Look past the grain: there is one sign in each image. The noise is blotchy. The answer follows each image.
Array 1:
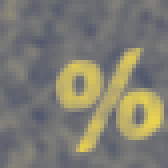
light percent sign
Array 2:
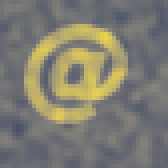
light at sign
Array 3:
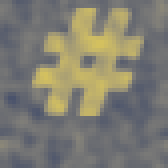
light hash sign
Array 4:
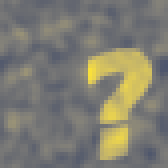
light question mark
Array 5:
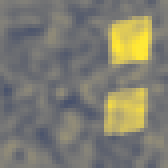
light colon
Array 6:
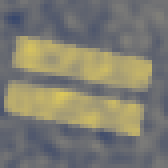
light equals sign
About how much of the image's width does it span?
nearly all
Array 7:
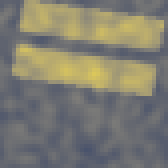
light equals sign
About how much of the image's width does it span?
nearly all
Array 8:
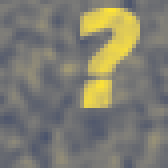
light question mark
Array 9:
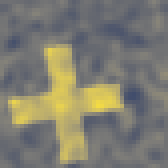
light plus sign
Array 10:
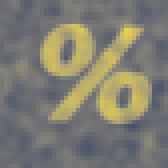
light percent sign
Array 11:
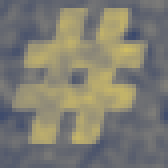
light hash sign
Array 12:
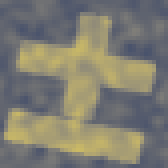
light plus-minus sign
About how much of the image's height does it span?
nearly all
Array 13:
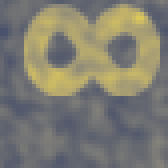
light infinity sign
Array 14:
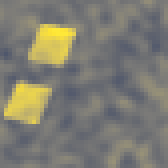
light colon
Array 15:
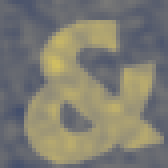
light ampersand
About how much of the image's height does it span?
nearly all
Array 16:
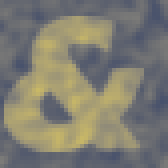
light ampersand
